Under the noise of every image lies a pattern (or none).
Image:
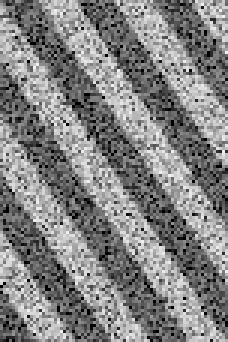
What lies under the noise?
diagonal stripes
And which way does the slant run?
top left to bottom right
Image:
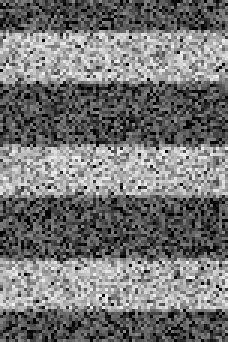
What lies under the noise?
horizontal stripes
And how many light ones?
3
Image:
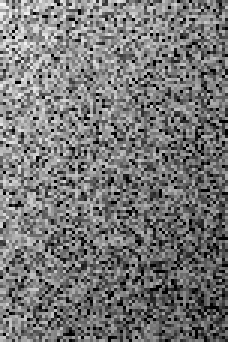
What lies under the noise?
a smooth slope
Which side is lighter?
top left
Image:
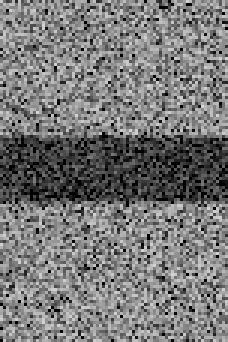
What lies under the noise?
one horizontal stripe
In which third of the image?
middle
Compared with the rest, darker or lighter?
darker
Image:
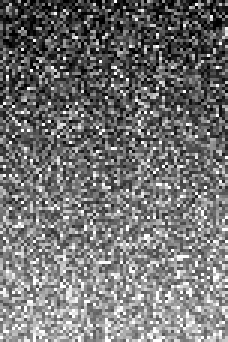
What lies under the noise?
a smooth slope
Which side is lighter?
bottom
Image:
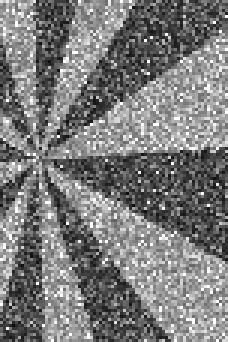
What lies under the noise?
spokes from one point
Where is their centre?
middle left
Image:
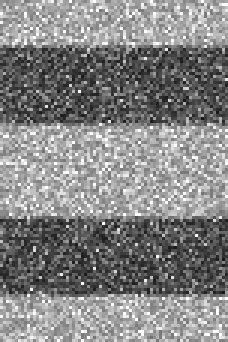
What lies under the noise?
horizontal stripes
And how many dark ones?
2
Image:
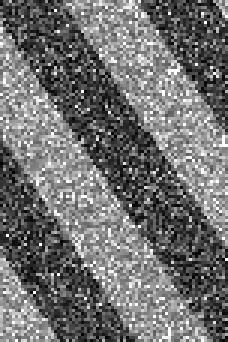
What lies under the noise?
diagonal stripes
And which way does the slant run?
top left to bottom right
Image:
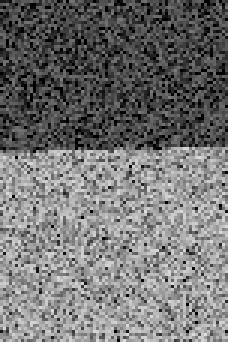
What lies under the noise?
a sharp edge
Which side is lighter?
bottom
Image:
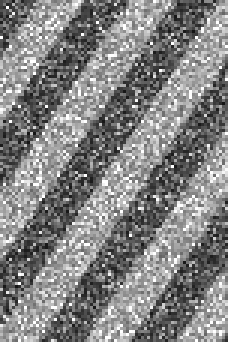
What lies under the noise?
diagonal stripes
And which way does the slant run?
bottom left to top right
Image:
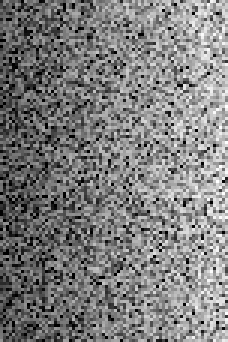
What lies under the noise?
a smooth slope
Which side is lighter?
right
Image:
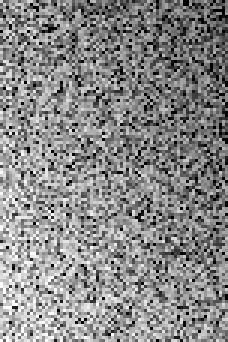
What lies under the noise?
a smooth slope
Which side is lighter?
bottom left
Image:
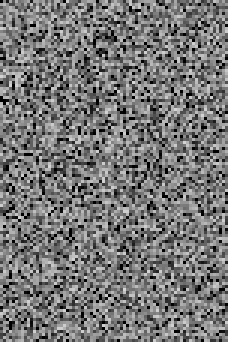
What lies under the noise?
only noise
